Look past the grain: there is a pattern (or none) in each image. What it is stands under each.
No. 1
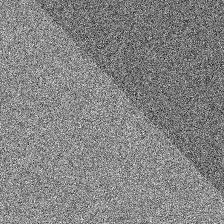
a sharp edge
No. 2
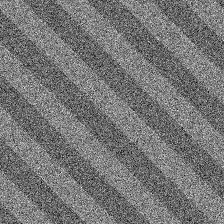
diagonal stripes
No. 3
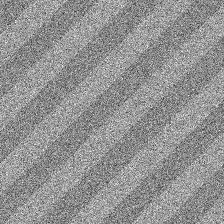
diagonal stripes
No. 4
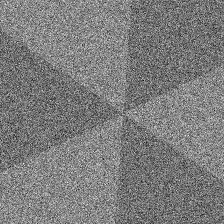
spokes from one point
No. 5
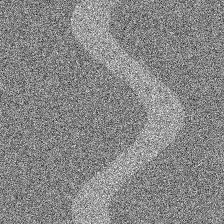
a wavy band
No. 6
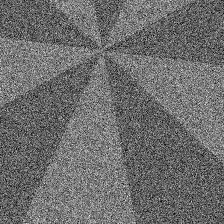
spokes from one point
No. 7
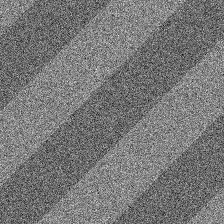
diagonal stripes
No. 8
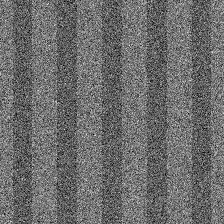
vertical stripes
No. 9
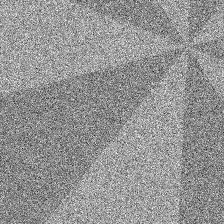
spokes from one point
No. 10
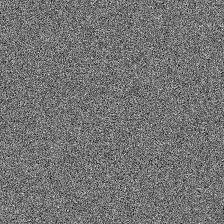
only noise
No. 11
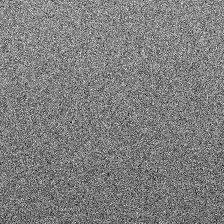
a smooth slope
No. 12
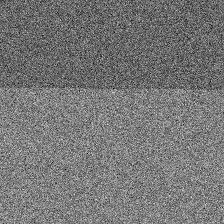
a sharp edge
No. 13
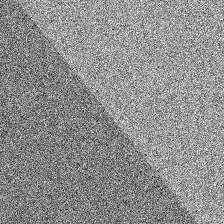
a sharp edge
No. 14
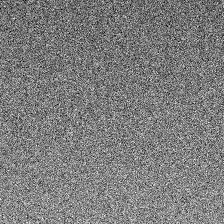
a smooth slope
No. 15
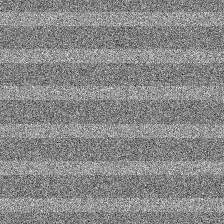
horizontal stripes
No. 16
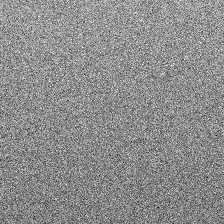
a smooth slope
